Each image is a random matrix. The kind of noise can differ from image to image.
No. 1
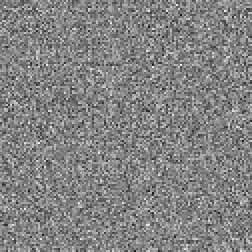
low rank plus noise
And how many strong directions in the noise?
two
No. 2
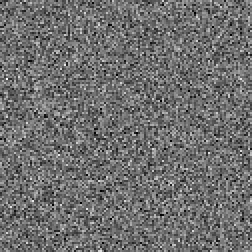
low rank plus noise
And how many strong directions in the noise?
one
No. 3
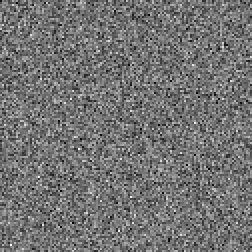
independent entries
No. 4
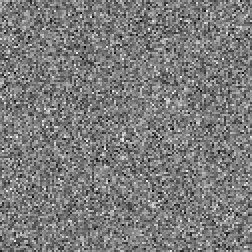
independent entries
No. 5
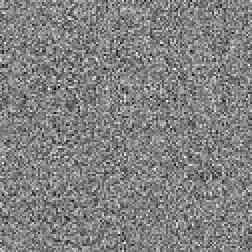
low rank plus noise
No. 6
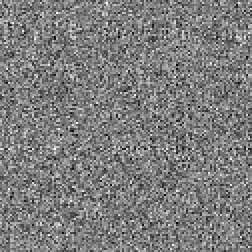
low rank plus noise
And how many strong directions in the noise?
two
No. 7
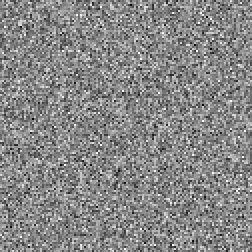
independent entries
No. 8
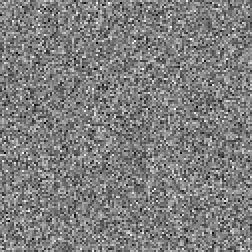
independent entries
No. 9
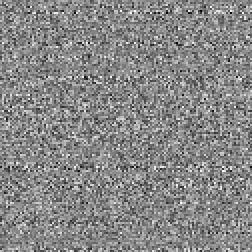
rows of uneven size
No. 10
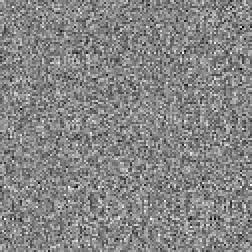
low rank plus noise
